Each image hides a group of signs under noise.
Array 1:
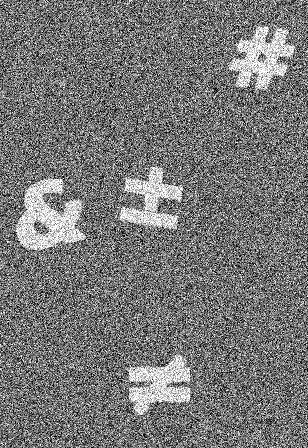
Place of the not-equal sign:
bottom middle
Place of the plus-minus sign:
centre
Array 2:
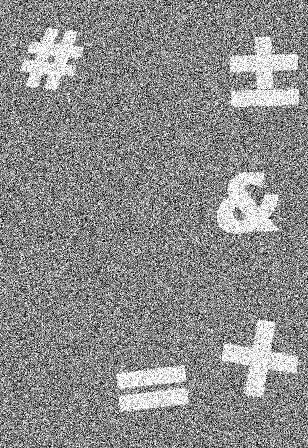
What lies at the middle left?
nothing
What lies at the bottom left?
nothing
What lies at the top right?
plus-minus sign
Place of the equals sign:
bottom middle
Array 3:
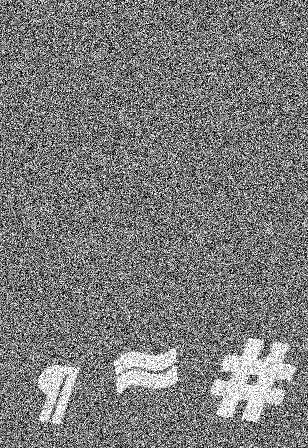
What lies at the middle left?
nothing
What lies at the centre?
nothing
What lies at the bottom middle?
approximately sign
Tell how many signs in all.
3
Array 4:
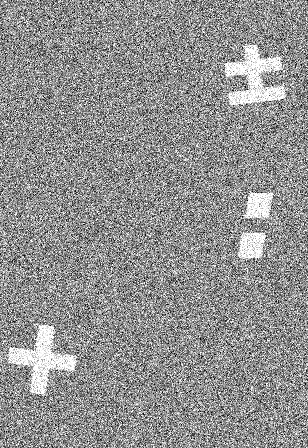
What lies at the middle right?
colon
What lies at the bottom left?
plus sign
